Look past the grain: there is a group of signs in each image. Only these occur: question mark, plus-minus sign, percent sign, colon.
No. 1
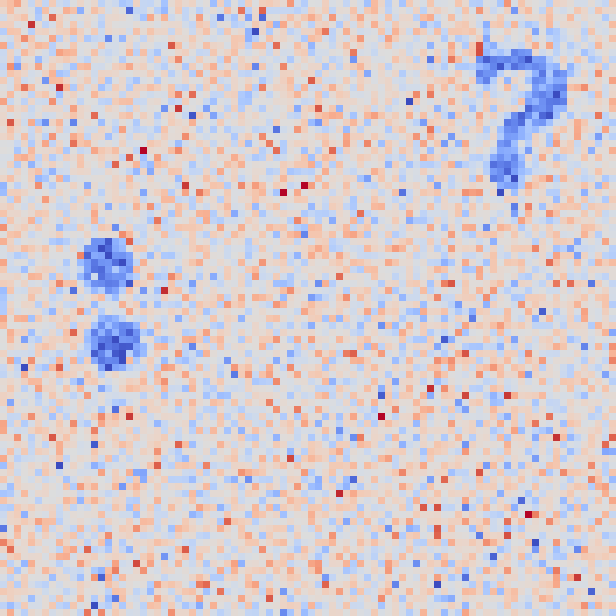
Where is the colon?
middle left
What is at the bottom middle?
nothing
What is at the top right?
question mark
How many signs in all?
2
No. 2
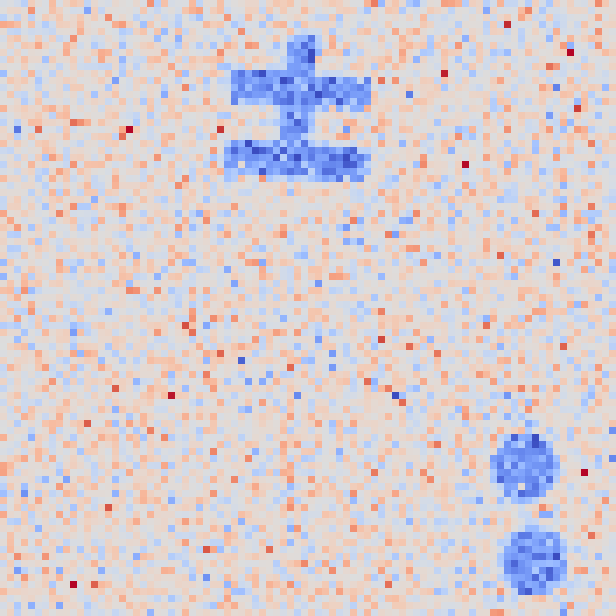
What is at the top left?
nothing
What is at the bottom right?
colon
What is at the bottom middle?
nothing
